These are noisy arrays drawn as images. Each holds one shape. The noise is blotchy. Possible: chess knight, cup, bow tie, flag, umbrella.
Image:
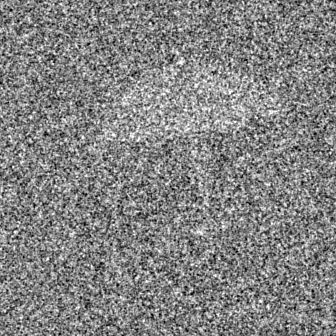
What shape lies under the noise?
umbrella
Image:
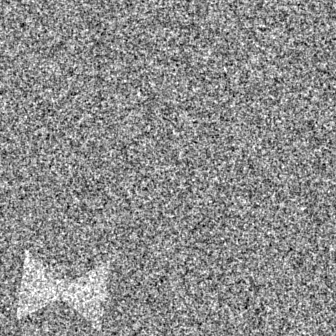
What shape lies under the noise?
bow tie
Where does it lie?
bottom left
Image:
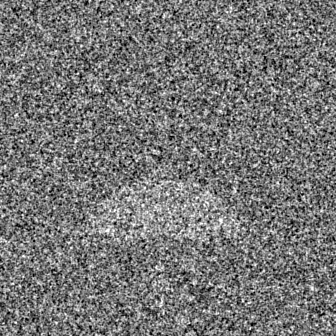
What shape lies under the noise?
umbrella
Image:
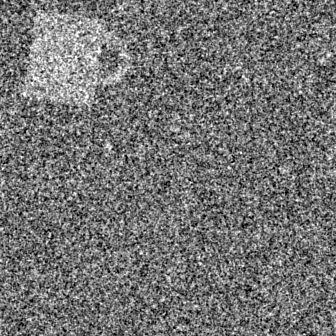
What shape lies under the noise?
cup
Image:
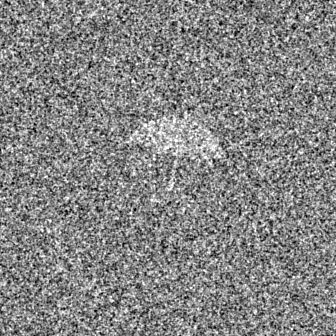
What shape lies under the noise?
umbrella
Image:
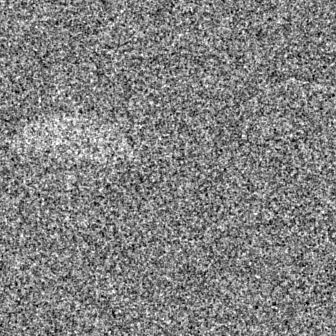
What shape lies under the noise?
umbrella
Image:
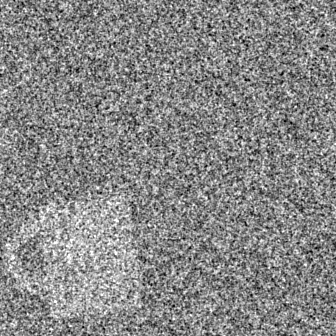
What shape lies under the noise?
cup
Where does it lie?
bottom left
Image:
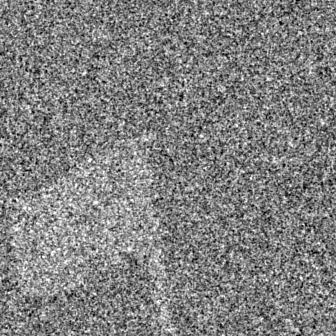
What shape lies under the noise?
flag
